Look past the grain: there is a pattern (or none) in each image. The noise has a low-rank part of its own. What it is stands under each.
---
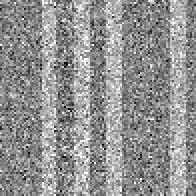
bands of columns
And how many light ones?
4
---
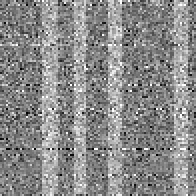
bands of columns
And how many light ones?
4
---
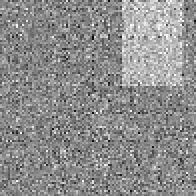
one block
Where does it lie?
top right
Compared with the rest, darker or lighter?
lighter
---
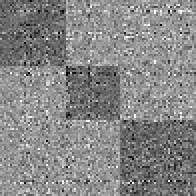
blocks along the diagonal
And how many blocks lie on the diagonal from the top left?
3
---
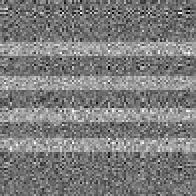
bands of rows
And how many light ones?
4
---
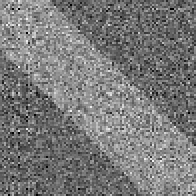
a diagonal band
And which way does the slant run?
top left to bottom right
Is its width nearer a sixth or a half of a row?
a half
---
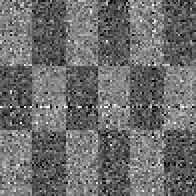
a checkerboard
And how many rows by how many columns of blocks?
3 by 6
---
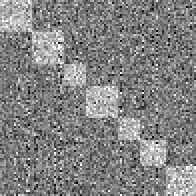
blocks along the diagonal
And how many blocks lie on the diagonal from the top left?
7
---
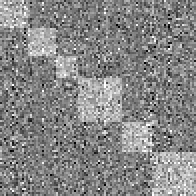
blocks along the diagonal
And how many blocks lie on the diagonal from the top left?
6
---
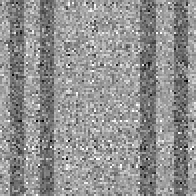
bands of columns
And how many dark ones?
4
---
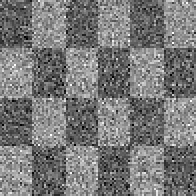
a checkerboard
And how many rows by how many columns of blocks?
4 by 6
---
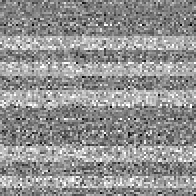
bands of rows
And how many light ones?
5
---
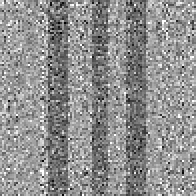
bands of columns
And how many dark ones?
3
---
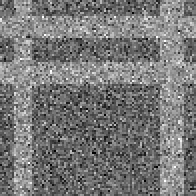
bands of rows crossing bands of columns
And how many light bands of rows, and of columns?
2 and 2
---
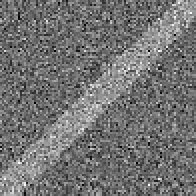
a diagonal band
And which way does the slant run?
bottom left to top right
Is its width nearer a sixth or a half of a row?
a sixth
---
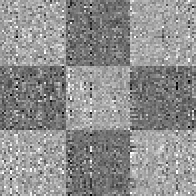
a checkerboard
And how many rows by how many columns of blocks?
3 by 3
